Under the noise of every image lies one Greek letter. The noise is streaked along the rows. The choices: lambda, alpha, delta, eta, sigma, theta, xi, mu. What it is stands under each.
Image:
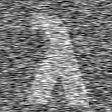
lambda
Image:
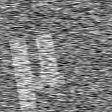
mu
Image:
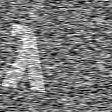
lambda
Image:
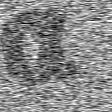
alpha
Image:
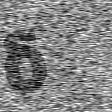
delta
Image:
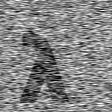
lambda
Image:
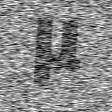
mu
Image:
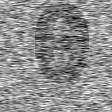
theta
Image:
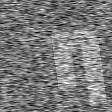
eta
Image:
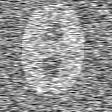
theta
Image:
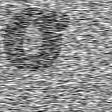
sigma
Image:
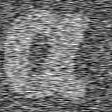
alpha
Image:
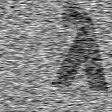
lambda
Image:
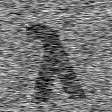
lambda
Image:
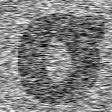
sigma
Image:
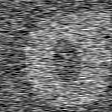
sigma
